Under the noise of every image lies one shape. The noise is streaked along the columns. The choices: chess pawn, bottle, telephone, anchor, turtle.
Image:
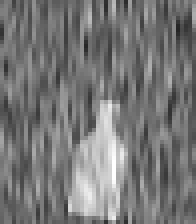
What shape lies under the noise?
bottle
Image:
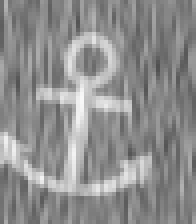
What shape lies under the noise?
anchor
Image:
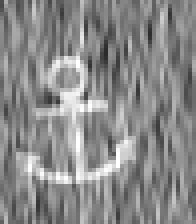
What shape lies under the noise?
anchor
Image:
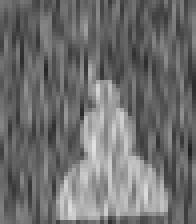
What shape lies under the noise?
chess pawn
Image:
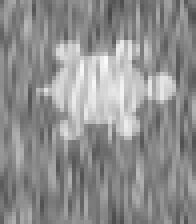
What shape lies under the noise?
turtle
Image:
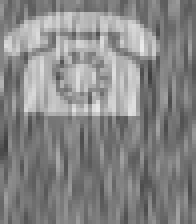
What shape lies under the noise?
telephone
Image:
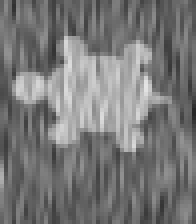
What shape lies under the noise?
turtle
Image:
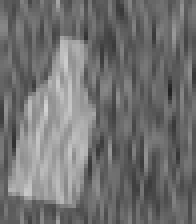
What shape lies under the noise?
bottle
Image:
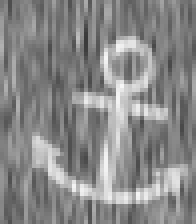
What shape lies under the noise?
anchor
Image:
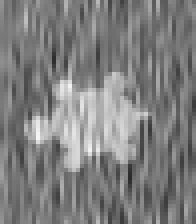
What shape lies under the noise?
turtle
